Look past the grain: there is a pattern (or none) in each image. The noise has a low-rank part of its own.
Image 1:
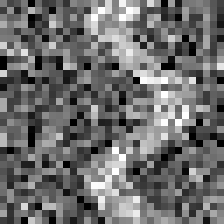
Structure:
a wavy band
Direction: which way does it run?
top to bottom
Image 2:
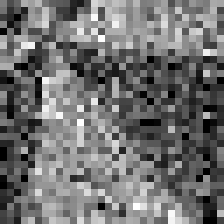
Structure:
spokes from one point
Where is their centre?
top left
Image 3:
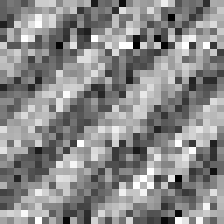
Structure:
diagonal stripes
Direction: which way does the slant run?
bottom left to top right
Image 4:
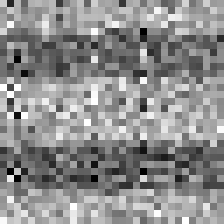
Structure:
horizontal stripes
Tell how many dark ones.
2
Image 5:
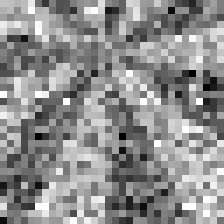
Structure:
spokes from one point
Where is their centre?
top middle
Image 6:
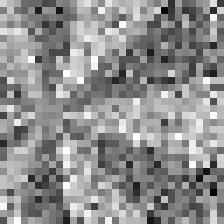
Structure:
spokes from one point
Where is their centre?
middle left
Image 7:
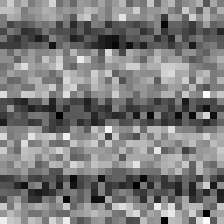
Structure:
horizontal stripes
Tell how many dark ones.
3
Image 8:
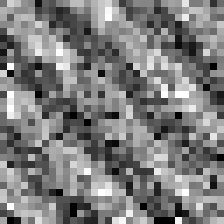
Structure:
diagonal stripes
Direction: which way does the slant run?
top left to bottom right
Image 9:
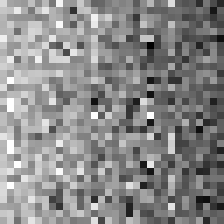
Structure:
a smooth slope
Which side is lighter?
left
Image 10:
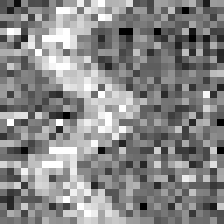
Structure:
a wavy band
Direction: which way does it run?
top to bottom
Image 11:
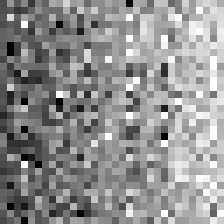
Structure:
a smooth slope
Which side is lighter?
right
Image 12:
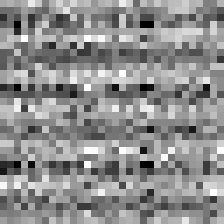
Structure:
horizontal stripes
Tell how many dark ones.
6
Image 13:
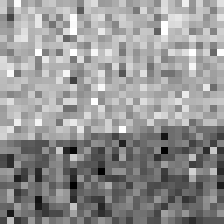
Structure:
a sharp edge
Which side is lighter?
top
